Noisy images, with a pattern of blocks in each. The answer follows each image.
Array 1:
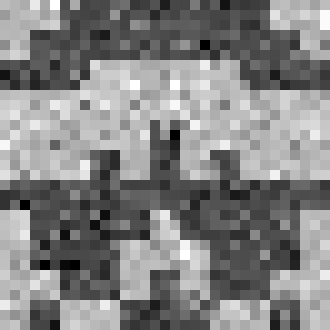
left and right mirror each other
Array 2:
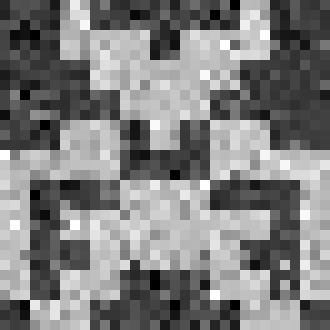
left and right mirror each other
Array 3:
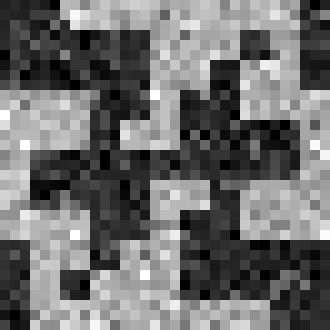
the same after a half turn
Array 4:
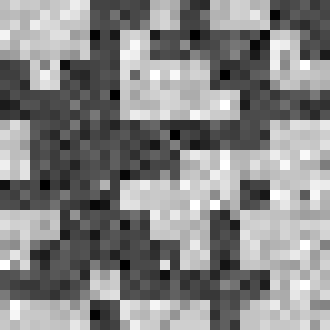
no symmetry
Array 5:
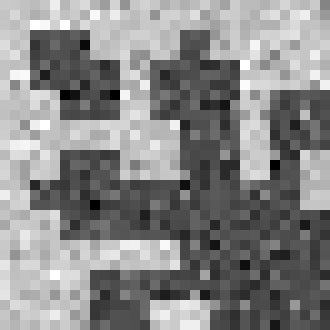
mirrored about the diagonal from the top left
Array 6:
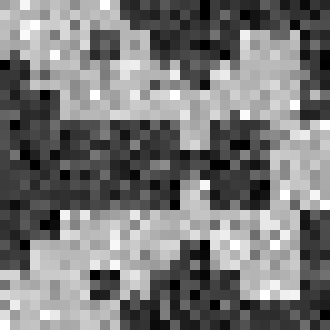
top and bottom mirror each other
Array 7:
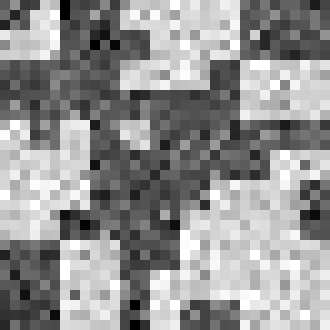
mirrored about the diagonal from the top left
